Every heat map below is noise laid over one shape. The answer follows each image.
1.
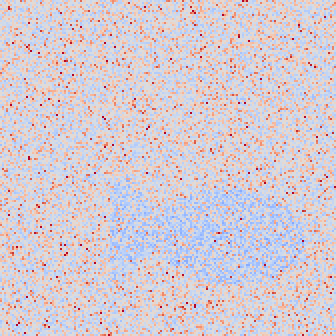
fish
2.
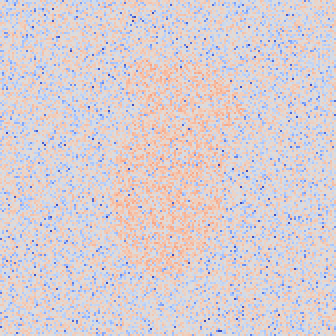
footprint
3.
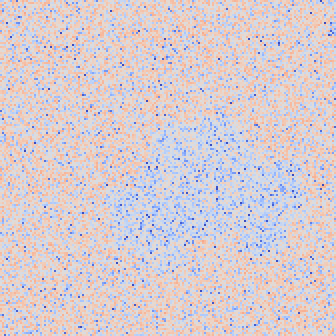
car
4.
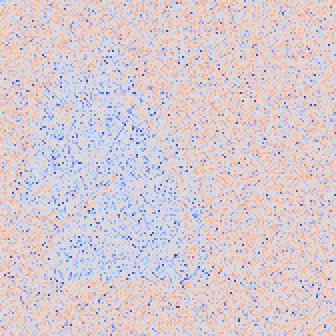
chess knight
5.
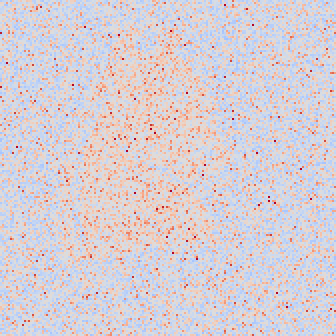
chess knight
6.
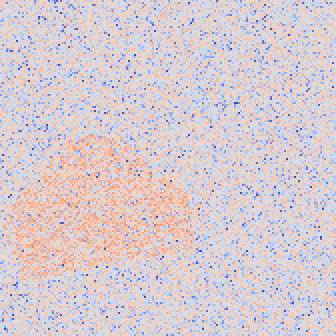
cloud
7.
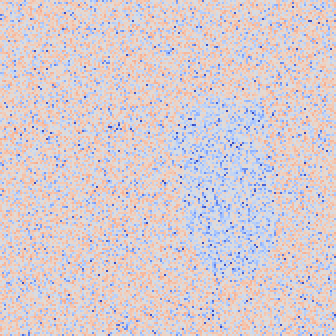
footprint
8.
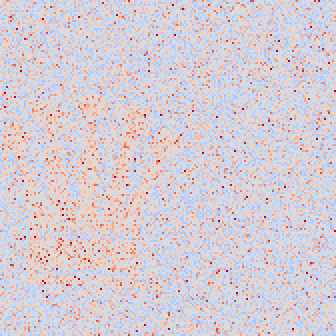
chess queen
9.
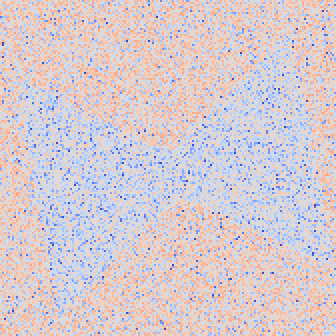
bow tie
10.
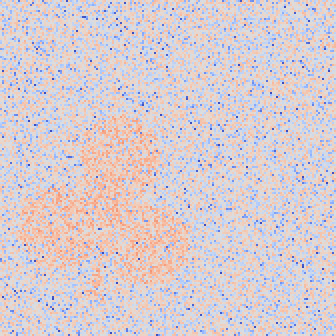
club
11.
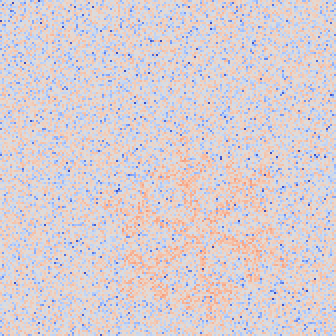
snowflake
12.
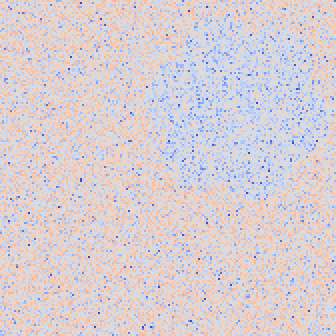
flower
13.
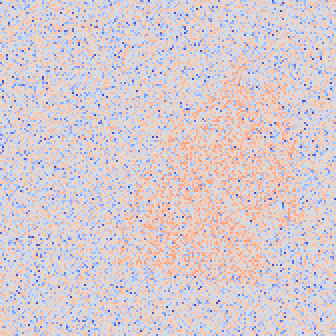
chess knight
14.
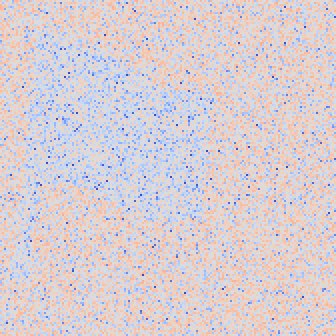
flag
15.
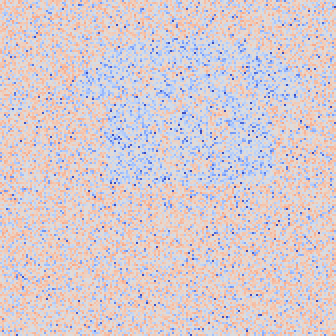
telephone
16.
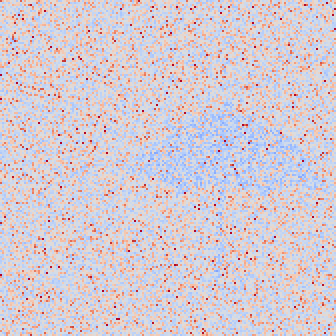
umbrella
